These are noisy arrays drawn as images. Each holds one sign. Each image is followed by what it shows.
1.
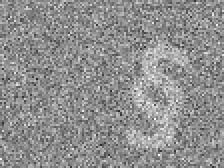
light section sign
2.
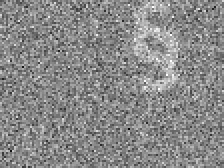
light section sign
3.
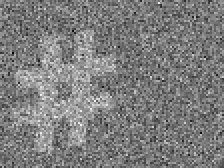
light hash sign
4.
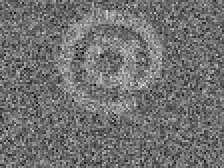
light at sign
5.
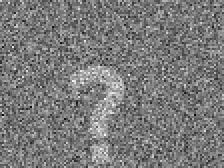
light question mark
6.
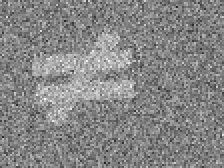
light not-equal sign
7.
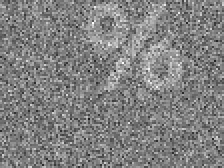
light percent sign
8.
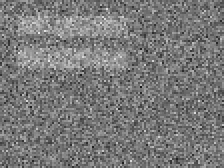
light equals sign
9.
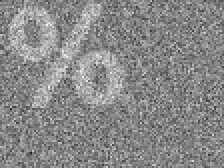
light percent sign
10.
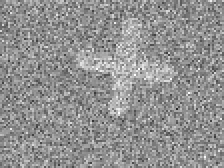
light plus sign
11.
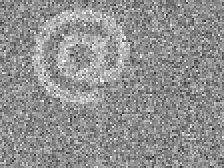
light at sign
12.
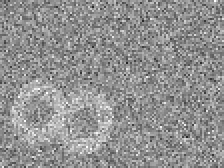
light infinity sign
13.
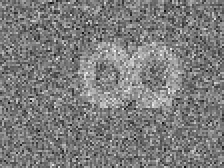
light infinity sign
